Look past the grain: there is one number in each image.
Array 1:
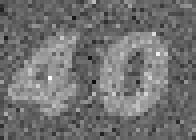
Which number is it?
40
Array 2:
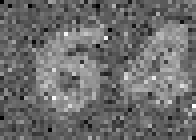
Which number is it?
64
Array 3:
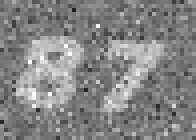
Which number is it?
87
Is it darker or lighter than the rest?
lighter
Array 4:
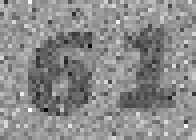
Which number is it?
61
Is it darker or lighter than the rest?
darker
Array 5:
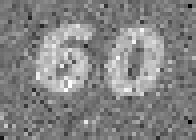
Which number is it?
60
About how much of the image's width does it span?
two thirds
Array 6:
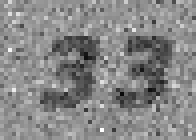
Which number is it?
33
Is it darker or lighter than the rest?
darker
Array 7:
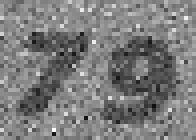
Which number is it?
79
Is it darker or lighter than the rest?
darker
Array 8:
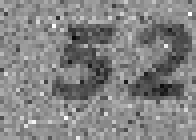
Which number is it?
52
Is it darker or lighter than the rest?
darker
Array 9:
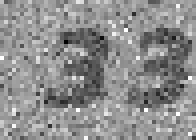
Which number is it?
33
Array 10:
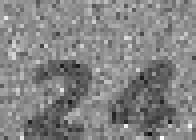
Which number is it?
24
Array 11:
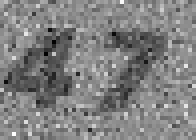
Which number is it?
47
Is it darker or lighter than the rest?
darker
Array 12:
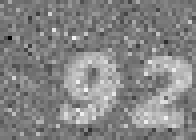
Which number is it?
92
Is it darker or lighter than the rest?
lighter
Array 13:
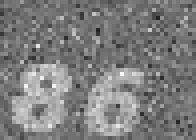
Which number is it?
86
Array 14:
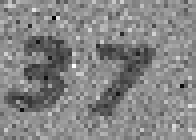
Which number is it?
37
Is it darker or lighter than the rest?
darker
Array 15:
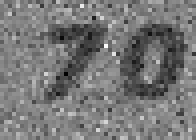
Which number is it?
70
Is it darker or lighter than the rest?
darker
